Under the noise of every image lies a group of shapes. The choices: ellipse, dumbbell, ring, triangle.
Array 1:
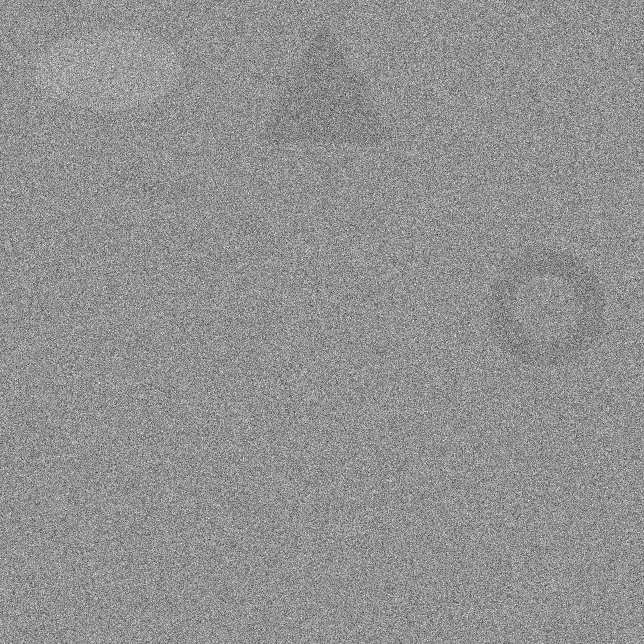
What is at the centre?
nothing
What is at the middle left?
nothing
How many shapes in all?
3
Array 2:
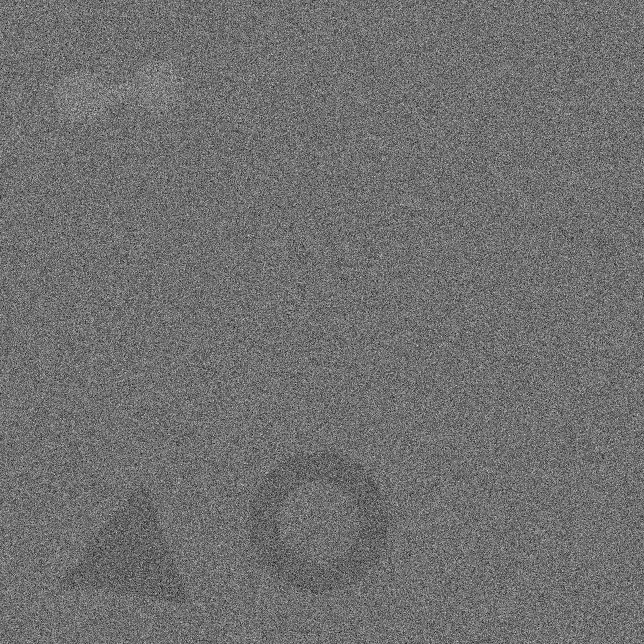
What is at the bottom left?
triangle
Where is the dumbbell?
top left
